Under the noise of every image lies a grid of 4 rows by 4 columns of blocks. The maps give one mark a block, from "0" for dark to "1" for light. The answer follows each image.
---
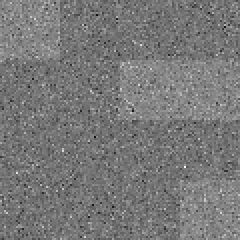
1 0 0 0
0 0 1 1
0 0 0 0
0 0 0 1
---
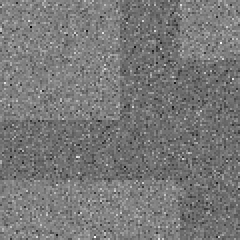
1 1 0 1
1 1 0 0
0 0 0 0
1 1 1 0
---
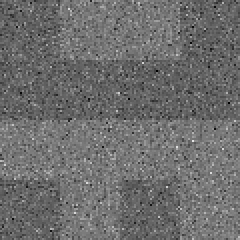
0 1 1 0
0 0 0 0
1 1 1 1
0 1 0 1
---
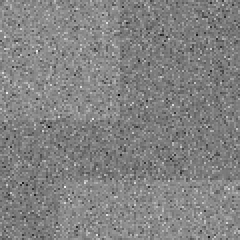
1 1 0 0
1 1 0 0
0 0 0 0
0 1 1 1
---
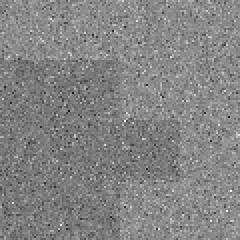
1 1 1 1
0 0 1 1
0 0 0 1
0 0 1 1
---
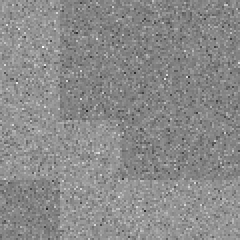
1 0 0 0
1 0 0 0
1 1 0 0
0 1 1 1
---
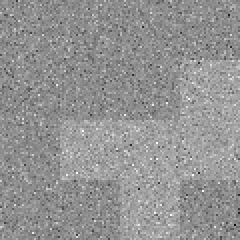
0 0 0 0
0 0 0 1
0 1 1 1
0 0 1 0
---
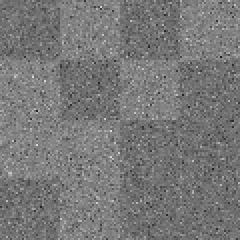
0 1 0 1
1 0 1 0
1 1 0 0
0 1 0 0
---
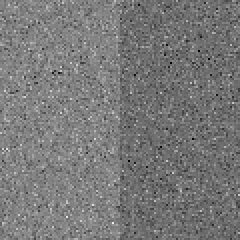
1 1 0 0
1 1 0 0
1 1 0 0
1 1 0 0
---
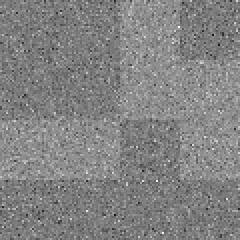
0 0 1 0
0 0 1 1
1 1 0 1
0 0 0 0
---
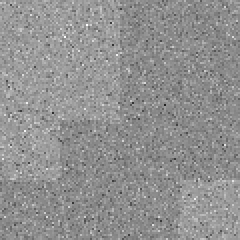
1 1 0 0
1 1 0 0
1 0 0 0
0 0 0 1
